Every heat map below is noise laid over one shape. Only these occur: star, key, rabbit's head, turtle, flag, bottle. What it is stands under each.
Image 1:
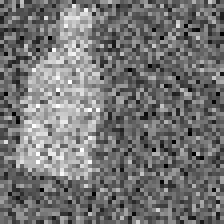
bottle
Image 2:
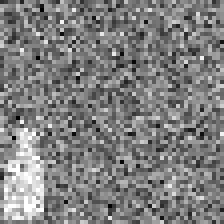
bottle
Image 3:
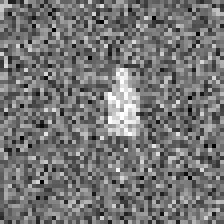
bottle
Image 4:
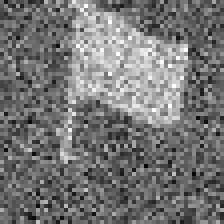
flag
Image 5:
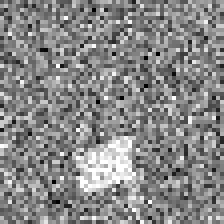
flag
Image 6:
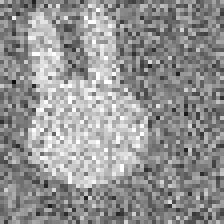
rabbit's head
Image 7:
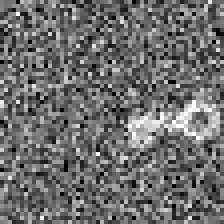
key
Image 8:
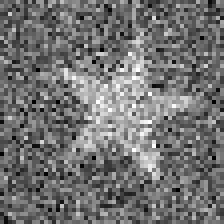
star
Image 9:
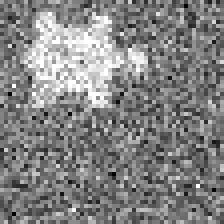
turtle
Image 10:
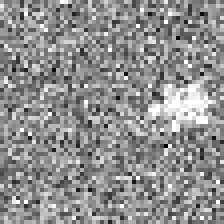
turtle
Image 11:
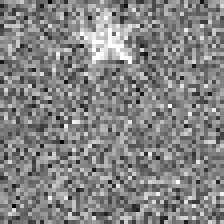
star
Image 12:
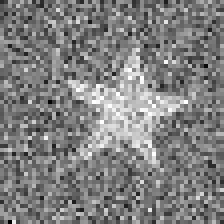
star
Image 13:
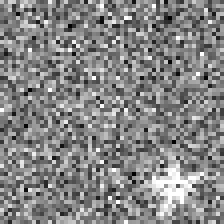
star
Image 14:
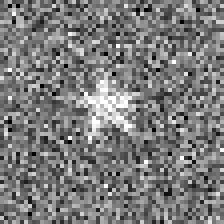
star
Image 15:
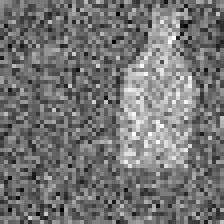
bottle
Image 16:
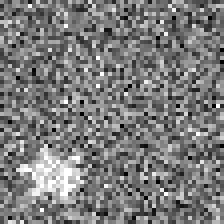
turtle
